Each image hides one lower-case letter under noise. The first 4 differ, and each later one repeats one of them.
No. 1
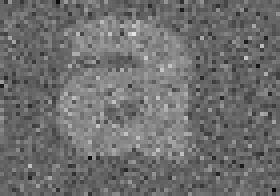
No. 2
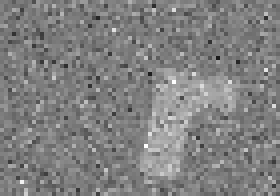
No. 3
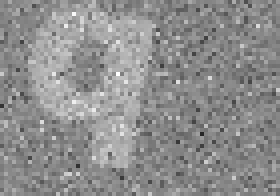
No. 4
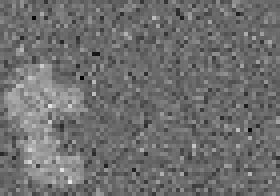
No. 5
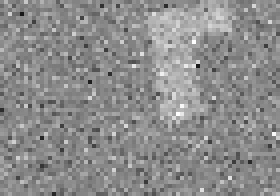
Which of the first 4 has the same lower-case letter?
2
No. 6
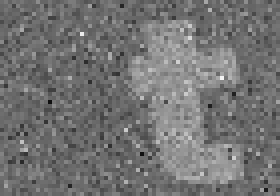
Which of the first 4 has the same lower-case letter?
4
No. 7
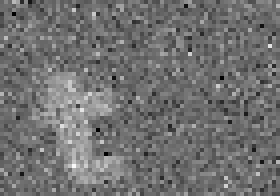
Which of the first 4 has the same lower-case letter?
4
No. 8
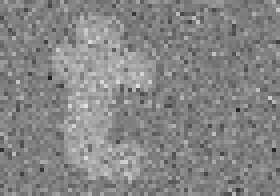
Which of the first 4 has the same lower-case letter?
4
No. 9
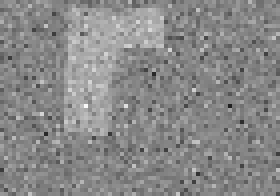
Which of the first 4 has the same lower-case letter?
2
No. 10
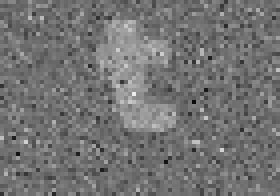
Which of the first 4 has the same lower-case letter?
4
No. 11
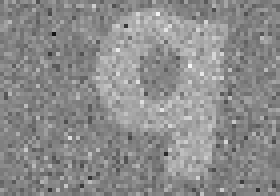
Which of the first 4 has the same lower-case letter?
3
